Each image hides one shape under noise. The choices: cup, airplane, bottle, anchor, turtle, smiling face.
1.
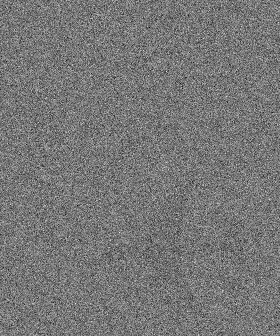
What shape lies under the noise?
airplane
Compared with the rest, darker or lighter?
darker
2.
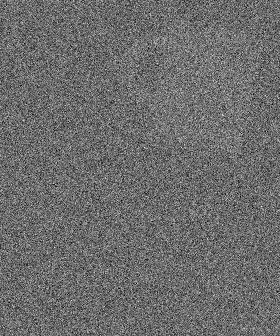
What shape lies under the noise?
cup
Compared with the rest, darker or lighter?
lighter
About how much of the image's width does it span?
half
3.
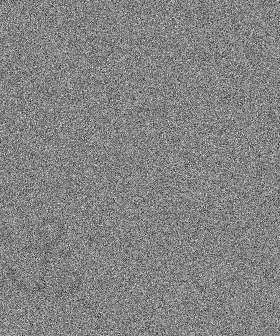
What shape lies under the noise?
anchor
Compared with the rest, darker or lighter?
darker
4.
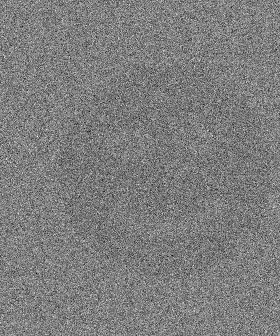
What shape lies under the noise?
smiling face
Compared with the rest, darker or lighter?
darker
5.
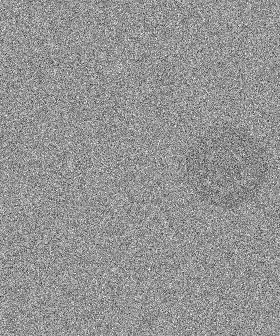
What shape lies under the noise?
smiling face
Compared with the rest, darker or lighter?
darker
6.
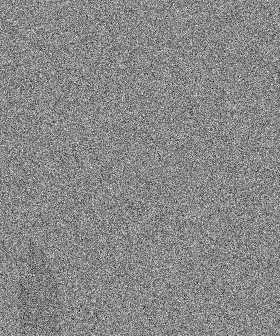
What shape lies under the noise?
bottle
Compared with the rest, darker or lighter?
darker
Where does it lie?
bottom left
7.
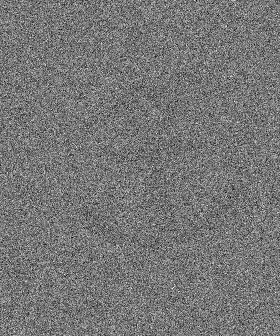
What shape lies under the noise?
anchor
